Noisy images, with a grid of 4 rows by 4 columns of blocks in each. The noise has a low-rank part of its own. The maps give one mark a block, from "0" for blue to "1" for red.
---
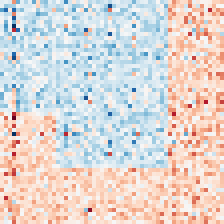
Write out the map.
0 0 0 1
0 0 0 1
1 0 0 1
1 1 1 1
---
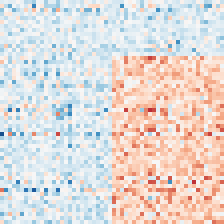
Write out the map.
0 0 0 0
0 0 1 1
0 0 1 1
0 0 1 1
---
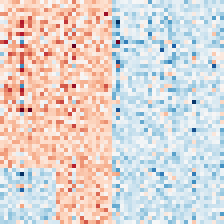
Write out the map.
1 1 0 0
1 1 0 0
1 1 0 0
0 1 0 0
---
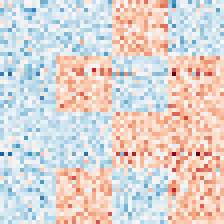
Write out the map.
0 0 1 0
0 1 0 1
0 0 1 1
0 1 0 1
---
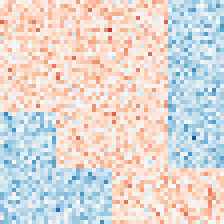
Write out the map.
1 1 1 0
1 1 1 0
0 1 1 0
0 0 1 1
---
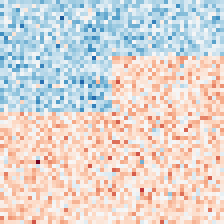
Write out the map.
0 0 0 0
0 0 1 1
1 1 1 1
1 1 1 1
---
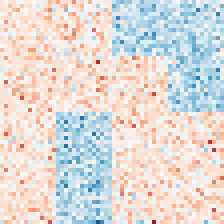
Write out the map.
1 1 0 0
1 1 1 0
1 0 1 1
1 0 1 1
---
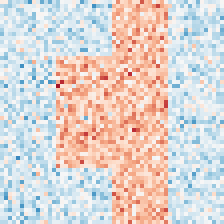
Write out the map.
0 0 1 0
0 1 1 0
0 1 1 0
0 0 1 0
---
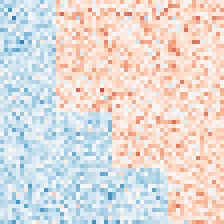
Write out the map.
0 1 1 1
0 1 1 1
0 0 1 1
0 0 0 1
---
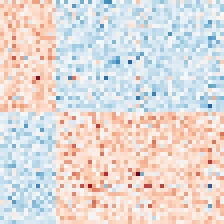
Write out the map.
1 0 0 0
1 0 0 0
0 1 1 1
0 1 1 1
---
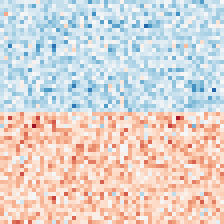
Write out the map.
0 0 0 0
0 0 0 0
1 1 1 1
1 1 1 1
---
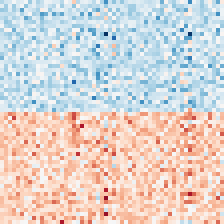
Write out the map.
0 0 0 0
0 0 0 0
1 1 1 1
1 1 1 1
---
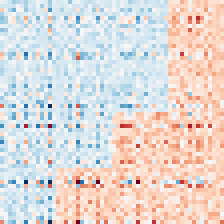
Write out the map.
0 0 0 1
0 0 0 1
0 0 1 1
0 1 1 1
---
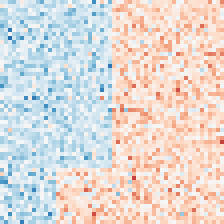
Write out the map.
0 0 1 1
0 0 1 1
0 0 1 1
0 1 1 1
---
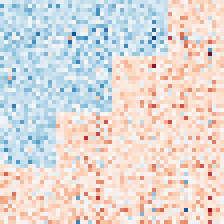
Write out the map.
0 0 0 1
0 0 1 1
0 1 1 1
1 1 1 1
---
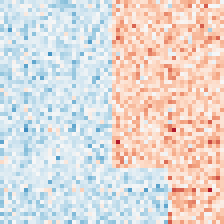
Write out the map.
0 0 1 1
0 0 1 1
0 0 1 1
0 0 0 1
